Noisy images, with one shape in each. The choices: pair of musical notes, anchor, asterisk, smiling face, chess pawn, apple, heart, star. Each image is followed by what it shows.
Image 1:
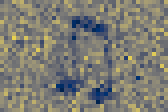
pair of musical notes
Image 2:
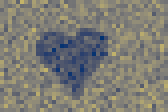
heart
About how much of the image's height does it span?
two thirds
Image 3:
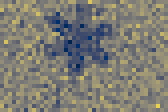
asterisk
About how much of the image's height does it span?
two thirds
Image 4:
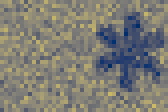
asterisk
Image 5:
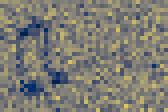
pair of musical notes
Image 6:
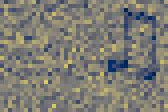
pair of musical notes
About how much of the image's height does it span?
two thirds
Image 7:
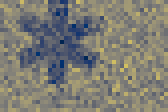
asterisk
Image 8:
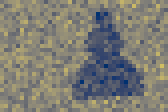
chess pawn
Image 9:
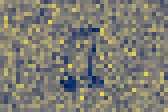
pair of musical notes
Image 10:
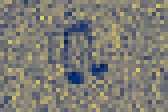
pair of musical notes
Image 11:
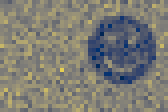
smiling face
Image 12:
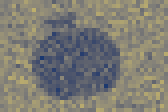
apple
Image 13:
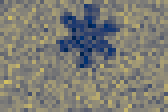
asterisk
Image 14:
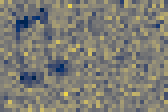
pair of musical notes
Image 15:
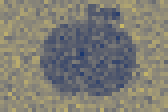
apple
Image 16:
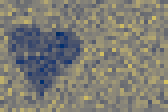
heart
